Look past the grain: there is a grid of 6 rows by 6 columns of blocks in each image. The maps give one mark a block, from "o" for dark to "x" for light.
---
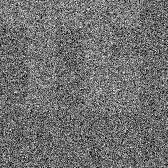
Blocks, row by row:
x x x x x o
o x o x o o
o x o x x o
o x o x x o
o o o o o o
o o o o o o
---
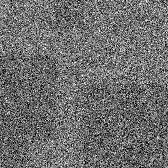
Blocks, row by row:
x x o x x x
x x x x x x
o o x x x x
o o x o o o
o o x o o o
o x x o o o
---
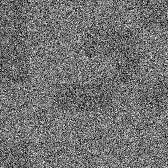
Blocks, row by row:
o x x x x o
o x x o o x
o x x x o x
x x o o x o
x x x x x x
o x x x x x
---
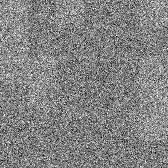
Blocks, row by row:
x o x o o x
x o o o o o
x x o o o x
o x o o o x
o o o o o x
o o o o o o
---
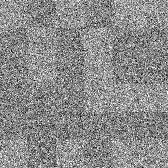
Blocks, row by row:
x o x o x x
o x o x o o
o x o x o o
o o o x x x
o o o o o o
x o x o x x
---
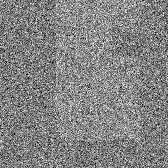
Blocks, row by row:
o o x x x o
o o x x o o
o o x x x o
o o x x x o
o o x x x o
o o o o o o
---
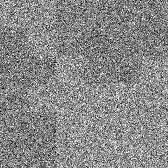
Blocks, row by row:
x x o o o o
o x o o o o
o o x o o x
o x x x x x
o o x x x x
o o x x x x
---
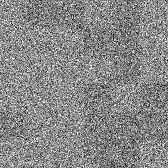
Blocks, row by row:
x o o x o x
x x x o o x
x x x x o x
x x x o x o
o x x o o o
x x x o o x
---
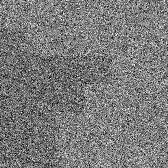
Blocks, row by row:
x x x x x x
o x x x x x
o o o o x x
o o o x x x
o o x x x x
o o x x x x
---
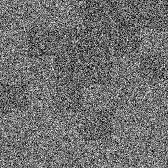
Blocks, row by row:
x x x o o o
x o o o o x
x x o o x o
o x o x x x
x x x o x x
x x x x x x
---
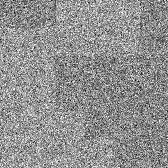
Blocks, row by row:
o o x x x o
x x x x x o
x x o o o o
x x o o o o
x x x o o o
x x x x o o
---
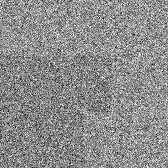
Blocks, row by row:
x x x x x x
x x x x x x
o o o o x x
o o o o x x
o o o x x x
o o o x x x
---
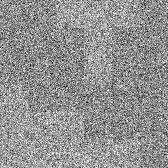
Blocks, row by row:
o o x x x o
o o o x o o
o o o x o o
x o o o o o
x x x o o o
x x x x x o
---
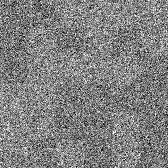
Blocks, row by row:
o o x x x x
o x o x o x
o x x x x o
x x o o o o
x x o o x o
x o x o x o
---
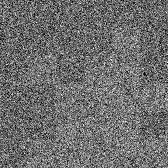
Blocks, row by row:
o o o o o o
o o o o x o
o x o x x o
o o x x x x
o o x x x o
o x x x x x
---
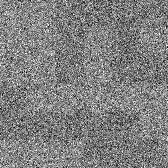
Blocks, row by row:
x x o o o o
x x o x o x
x x o x o o
o x x x x x
o o o o o x
x x x o o o
